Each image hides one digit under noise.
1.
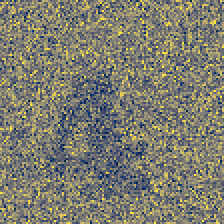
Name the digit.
4
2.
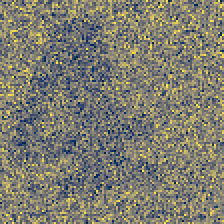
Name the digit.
4
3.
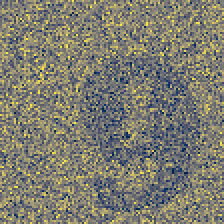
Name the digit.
9
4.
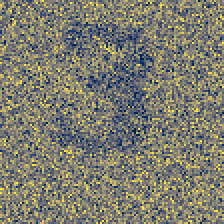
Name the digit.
3
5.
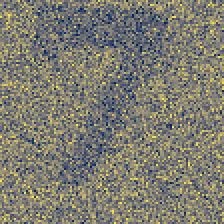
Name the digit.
7
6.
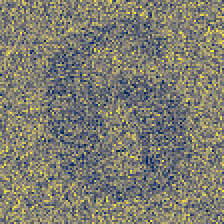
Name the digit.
6
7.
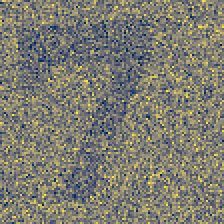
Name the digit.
7
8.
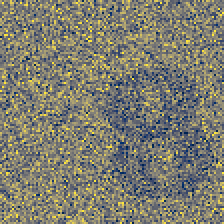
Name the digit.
8
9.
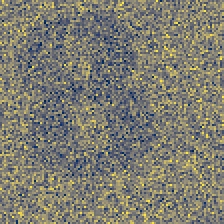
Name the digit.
8
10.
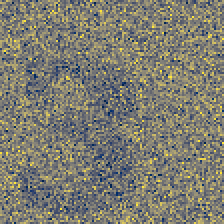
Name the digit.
3
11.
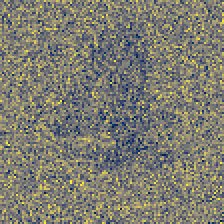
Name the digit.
4
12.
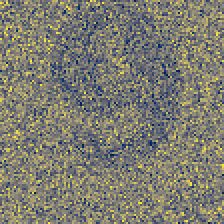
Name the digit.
9
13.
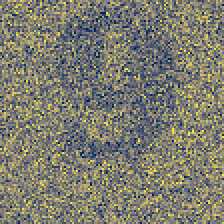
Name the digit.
9
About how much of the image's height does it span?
two thirds
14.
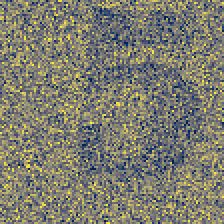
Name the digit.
5
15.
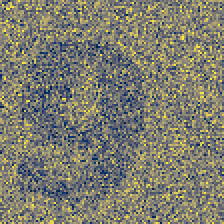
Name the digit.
9
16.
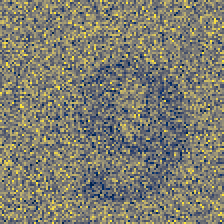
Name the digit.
9
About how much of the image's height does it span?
two thirds
